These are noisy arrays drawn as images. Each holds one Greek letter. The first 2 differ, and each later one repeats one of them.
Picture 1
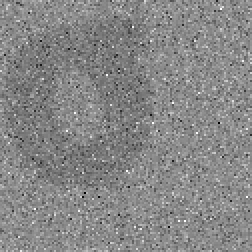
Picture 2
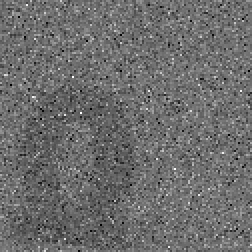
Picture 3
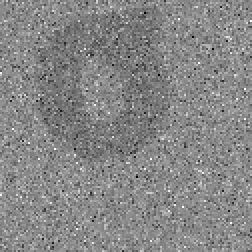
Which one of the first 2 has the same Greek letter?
1
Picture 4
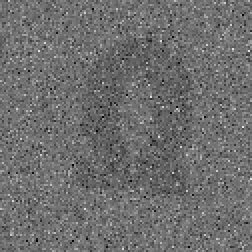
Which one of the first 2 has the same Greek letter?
2
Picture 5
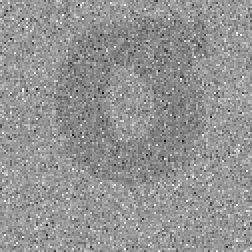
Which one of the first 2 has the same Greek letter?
1
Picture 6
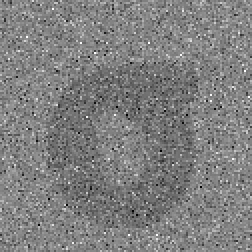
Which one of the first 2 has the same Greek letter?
1
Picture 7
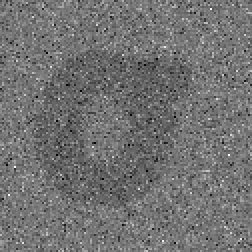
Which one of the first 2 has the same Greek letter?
1
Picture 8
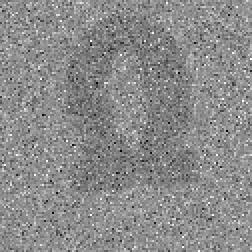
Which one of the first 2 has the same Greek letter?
2
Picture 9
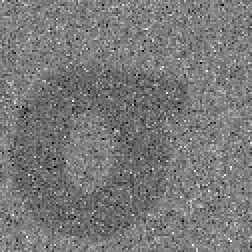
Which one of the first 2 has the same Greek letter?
1
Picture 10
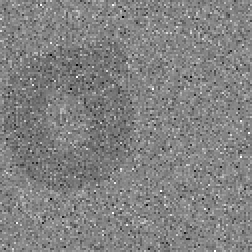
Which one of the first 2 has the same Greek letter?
1
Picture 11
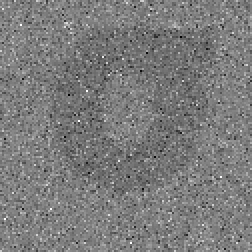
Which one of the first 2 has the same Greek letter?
1
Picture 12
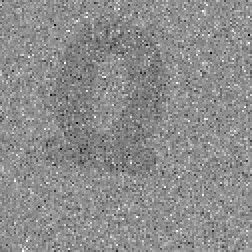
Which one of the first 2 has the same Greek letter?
2
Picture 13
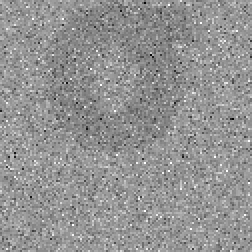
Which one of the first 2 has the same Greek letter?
1
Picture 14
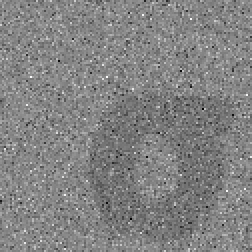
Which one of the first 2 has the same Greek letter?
1
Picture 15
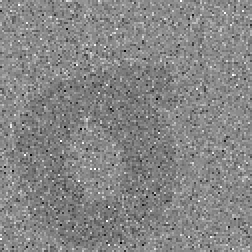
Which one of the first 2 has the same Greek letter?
1
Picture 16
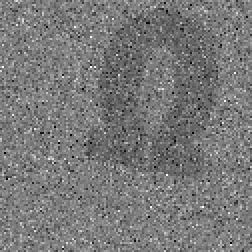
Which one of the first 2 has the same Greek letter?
2
